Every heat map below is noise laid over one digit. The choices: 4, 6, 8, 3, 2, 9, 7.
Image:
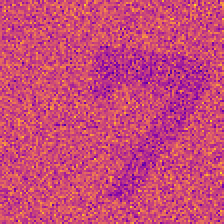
dark 7
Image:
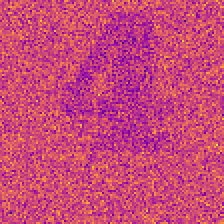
dark 4
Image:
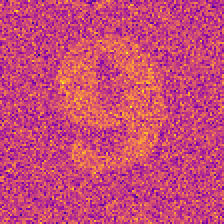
light 9
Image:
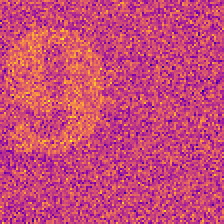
light 9
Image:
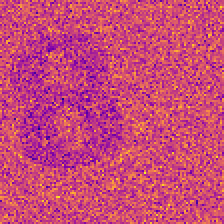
dark 8
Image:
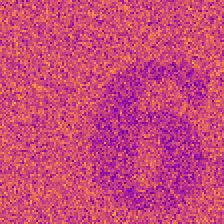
dark 6
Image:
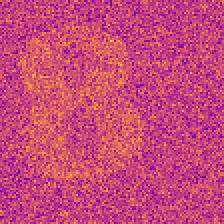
light 8
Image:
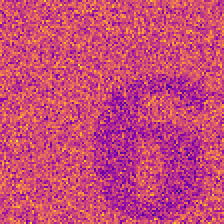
dark 6
